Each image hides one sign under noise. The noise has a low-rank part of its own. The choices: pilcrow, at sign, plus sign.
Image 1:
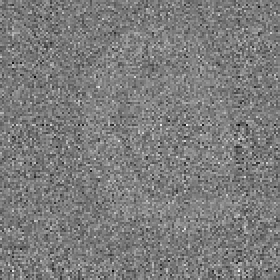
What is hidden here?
light at sign
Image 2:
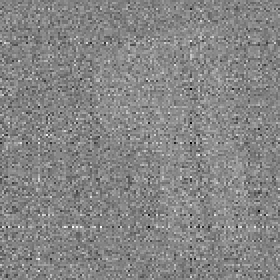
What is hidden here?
light pilcrow
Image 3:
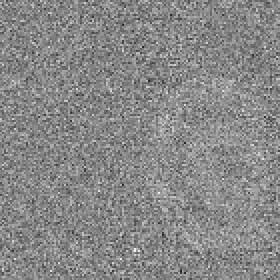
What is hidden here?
light at sign
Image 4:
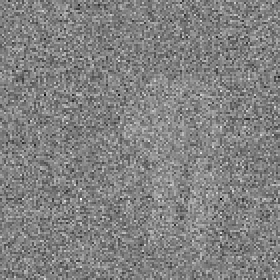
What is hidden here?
light pilcrow
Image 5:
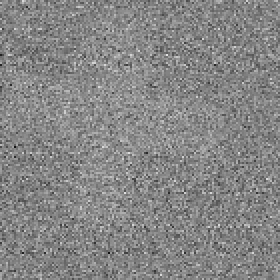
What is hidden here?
light plus sign
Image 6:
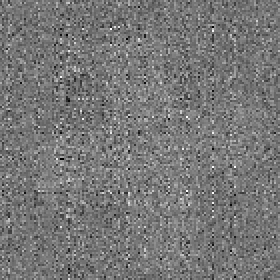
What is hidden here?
light plus sign
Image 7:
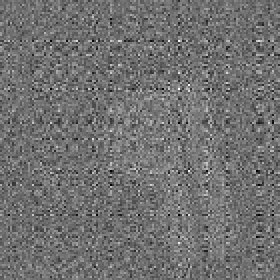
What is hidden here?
light pilcrow
